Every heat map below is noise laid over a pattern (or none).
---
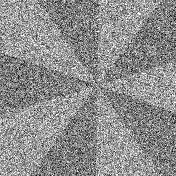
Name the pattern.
spokes from one point
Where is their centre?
centre
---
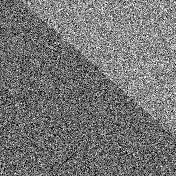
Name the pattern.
a sharp edge
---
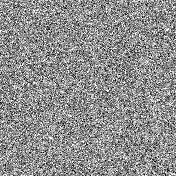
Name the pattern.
only noise
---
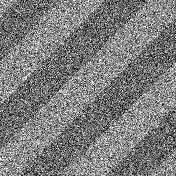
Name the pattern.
diagonal stripes
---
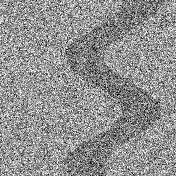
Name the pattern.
a wavy band
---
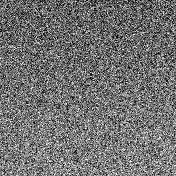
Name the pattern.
a smooth slope
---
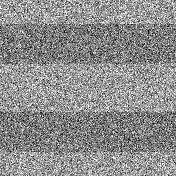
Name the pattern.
horizontal stripes
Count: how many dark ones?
2
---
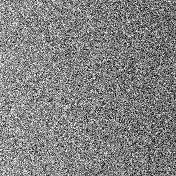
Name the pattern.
a smooth slope
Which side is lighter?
left
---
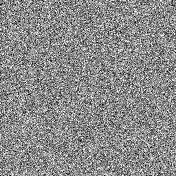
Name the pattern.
only noise
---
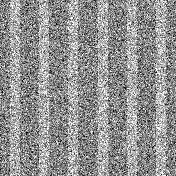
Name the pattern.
vertical stripes
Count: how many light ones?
6
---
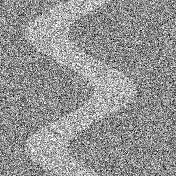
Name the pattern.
a wavy band
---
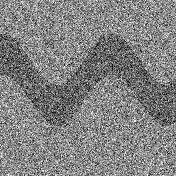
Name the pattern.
a wavy band
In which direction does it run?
left to right
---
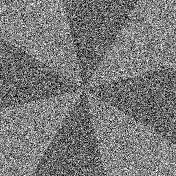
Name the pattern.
spokes from one point
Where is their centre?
centre
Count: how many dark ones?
4
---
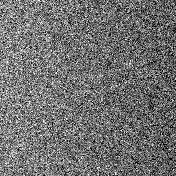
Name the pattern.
a smooth slope
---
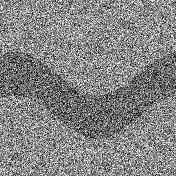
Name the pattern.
a wavy band
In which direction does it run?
left to right
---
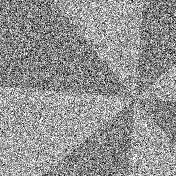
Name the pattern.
spokes from one point
